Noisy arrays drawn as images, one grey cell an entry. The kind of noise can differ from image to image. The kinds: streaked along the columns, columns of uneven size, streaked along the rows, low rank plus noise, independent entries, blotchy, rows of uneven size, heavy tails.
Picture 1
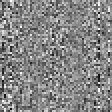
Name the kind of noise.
columns of uneven size
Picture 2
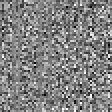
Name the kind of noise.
columns of uneven size
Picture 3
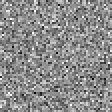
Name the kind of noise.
independent entries
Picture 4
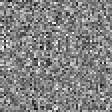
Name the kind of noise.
low rank plus noise
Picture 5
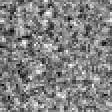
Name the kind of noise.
blotchy
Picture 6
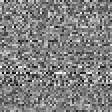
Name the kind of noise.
rows of uneven size
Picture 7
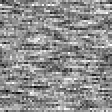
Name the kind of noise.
streaked along the rows
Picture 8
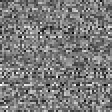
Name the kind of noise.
rows of uneven size
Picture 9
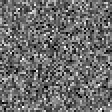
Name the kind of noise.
independent entries
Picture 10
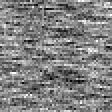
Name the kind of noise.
streaked along the rows
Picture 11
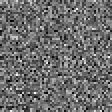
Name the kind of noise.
low rank plus noise
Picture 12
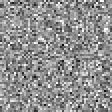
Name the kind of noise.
low rank plus noise
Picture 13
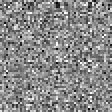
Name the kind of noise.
low rank plus noise
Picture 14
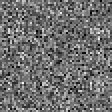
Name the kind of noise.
low rank plus noise
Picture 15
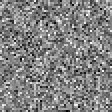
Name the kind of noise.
independent entries
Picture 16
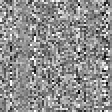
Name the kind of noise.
columns of uneven size
